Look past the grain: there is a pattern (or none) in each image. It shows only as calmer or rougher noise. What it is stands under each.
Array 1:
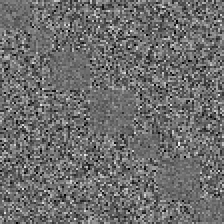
blocks along the diagonal
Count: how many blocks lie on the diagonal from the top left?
7
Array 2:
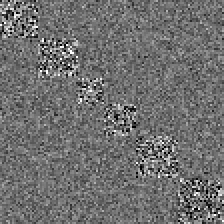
blocks along the diagonal
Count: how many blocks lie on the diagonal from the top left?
6
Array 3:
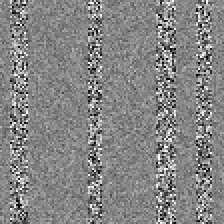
bands of columns
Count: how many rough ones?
4
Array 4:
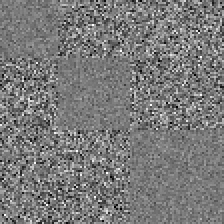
blocks along the diagonal
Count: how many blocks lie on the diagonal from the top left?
3
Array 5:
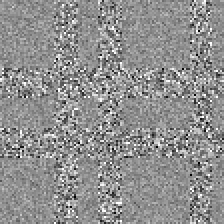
bands of rows crossing bands of columns
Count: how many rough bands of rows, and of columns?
2 and 3
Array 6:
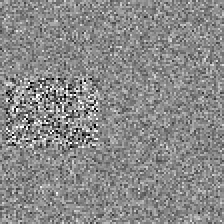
one block
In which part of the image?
middle left
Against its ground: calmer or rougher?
rougher
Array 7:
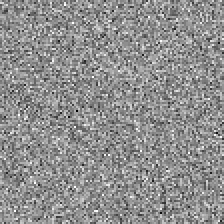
only noise
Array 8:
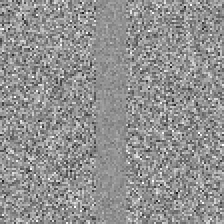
one band of columns
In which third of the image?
middle
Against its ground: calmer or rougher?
calmer
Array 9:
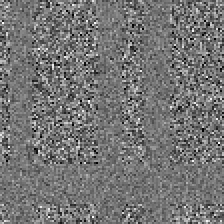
bands of rows crossing bands of columns
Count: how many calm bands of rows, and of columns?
1 and 3
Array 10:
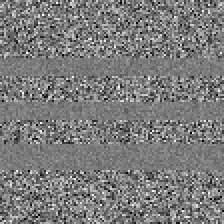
bands of rows
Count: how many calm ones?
3
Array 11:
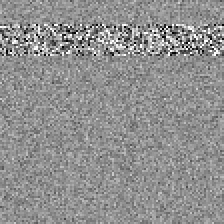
one band of rows
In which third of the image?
top
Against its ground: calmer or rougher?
rougher
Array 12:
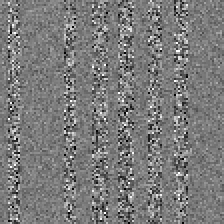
bands of columns
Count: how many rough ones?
6
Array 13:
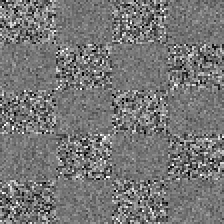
a checkerboard
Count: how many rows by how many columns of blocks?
5 by 4
